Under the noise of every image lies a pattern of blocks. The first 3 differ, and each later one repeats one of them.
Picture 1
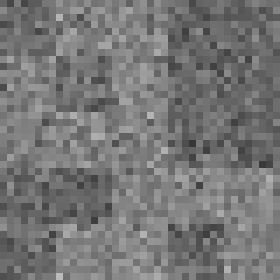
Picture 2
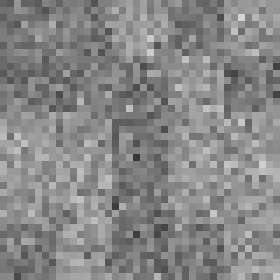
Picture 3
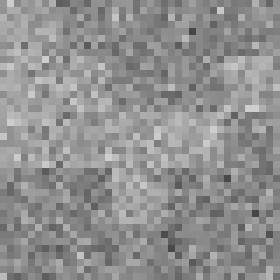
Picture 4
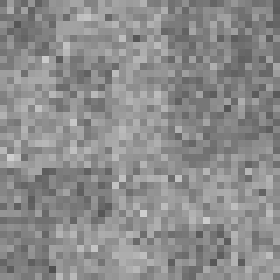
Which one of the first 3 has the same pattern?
1
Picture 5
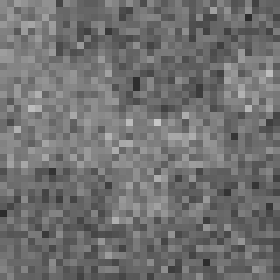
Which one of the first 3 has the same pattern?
3
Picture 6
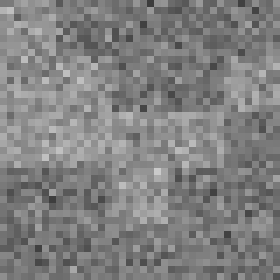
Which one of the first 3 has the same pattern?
3
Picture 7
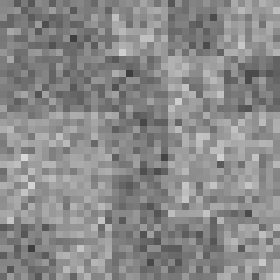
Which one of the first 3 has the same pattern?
2
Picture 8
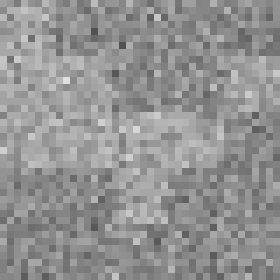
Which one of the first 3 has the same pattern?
3
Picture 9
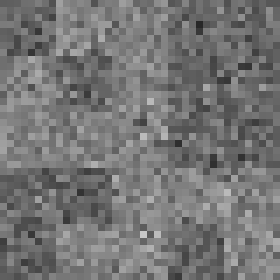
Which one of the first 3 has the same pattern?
1
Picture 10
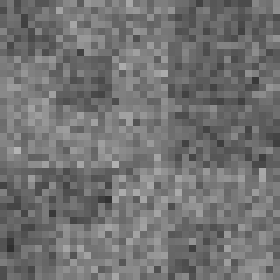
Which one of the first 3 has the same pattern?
1
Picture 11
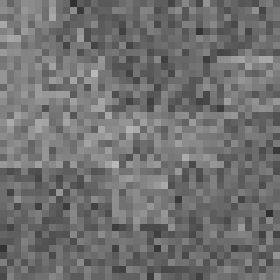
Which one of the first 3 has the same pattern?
3
